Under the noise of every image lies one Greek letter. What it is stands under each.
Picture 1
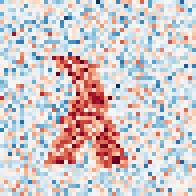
lambda
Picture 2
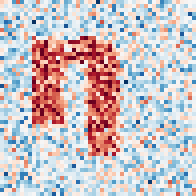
eta
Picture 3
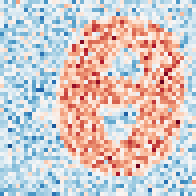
theta
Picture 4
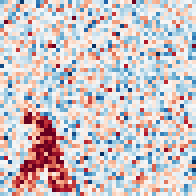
lambda
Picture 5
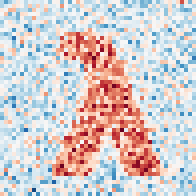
lambda
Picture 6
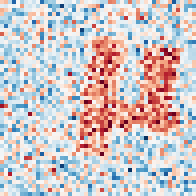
mu
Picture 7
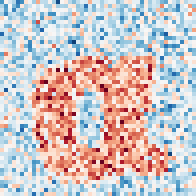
alpha
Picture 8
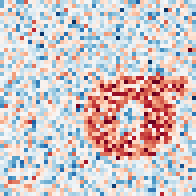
sigma
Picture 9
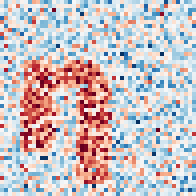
eta
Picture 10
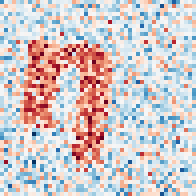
eta
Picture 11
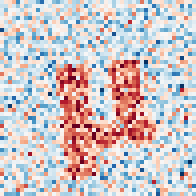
mu
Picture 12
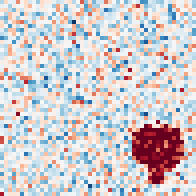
phi
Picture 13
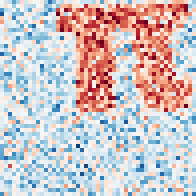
pi
